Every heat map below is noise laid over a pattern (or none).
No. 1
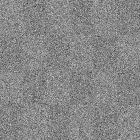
a checkerboard
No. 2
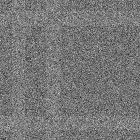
bands of rows crossing bands of columns
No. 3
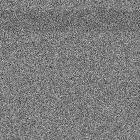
one band of rows
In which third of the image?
top
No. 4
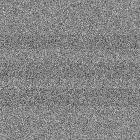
bands of rows
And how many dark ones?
3
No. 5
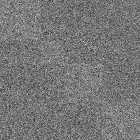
blocks along the diagonal
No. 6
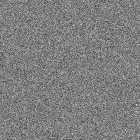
only noise
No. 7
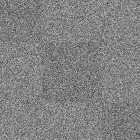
blocks along the diagonal
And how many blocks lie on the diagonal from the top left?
3
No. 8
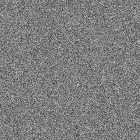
only noise
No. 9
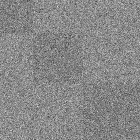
blocks along the diagonal
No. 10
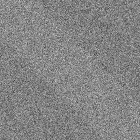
a diagonal band
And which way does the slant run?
top left to bottom right
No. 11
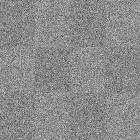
a checkerboard
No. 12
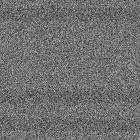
bands of rows
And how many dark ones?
3
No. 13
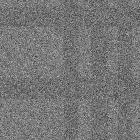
bands of rows crossing bands of columns
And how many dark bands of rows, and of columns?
2 and 3
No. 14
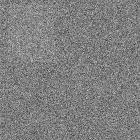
one block
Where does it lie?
top left
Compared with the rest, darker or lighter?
lighter
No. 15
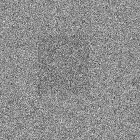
one block
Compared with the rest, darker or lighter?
darker
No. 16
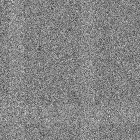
bands of rows crossing bands of columns
